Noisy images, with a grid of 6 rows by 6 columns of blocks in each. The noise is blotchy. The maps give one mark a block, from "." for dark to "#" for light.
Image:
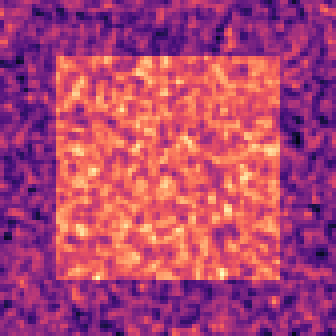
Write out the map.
. . . . . .
. # # # # .
. # # # # .
. # # # # .
. # # # # .
. . . . . .
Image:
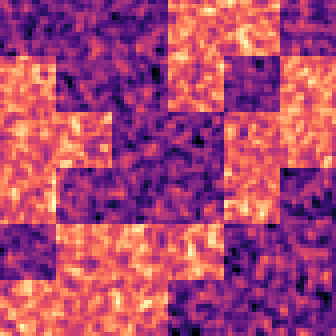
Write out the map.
. . . # # .
# . . # . #
# # . . # #
# . . . # .
. # # # . .
# # # . . .
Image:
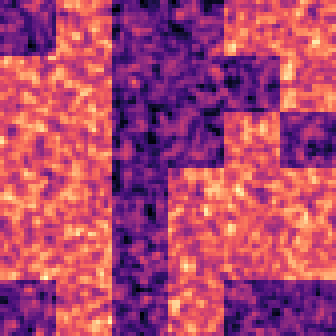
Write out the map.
. # . . # #
# # . . . #
# # . . # .
# # . # # #
# # . # # #
. # . # . .
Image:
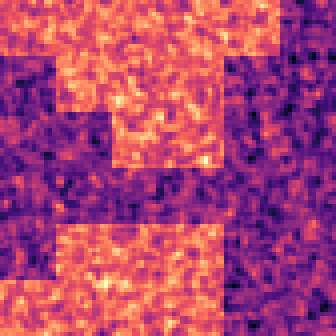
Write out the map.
# # # # # .
. # # # . .
. . # # . .
. . . . . .
. # # # . .
# # # # . .
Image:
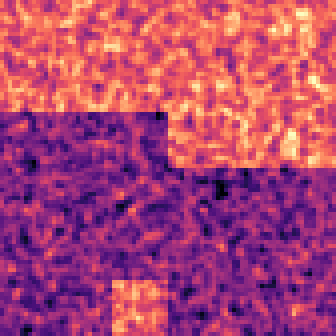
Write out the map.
# # # # # #
# # # # # #
. . . # # #
. . . . . .
. . . . . .
. . # . . .
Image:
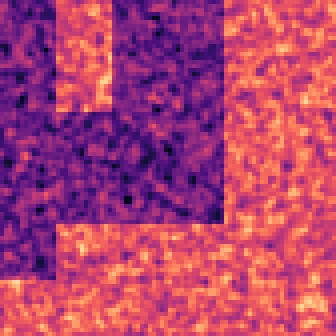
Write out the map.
. # . . # #
. # . . # #
. . . . # #
. . . . # #
. # # # # #
# # # # # #
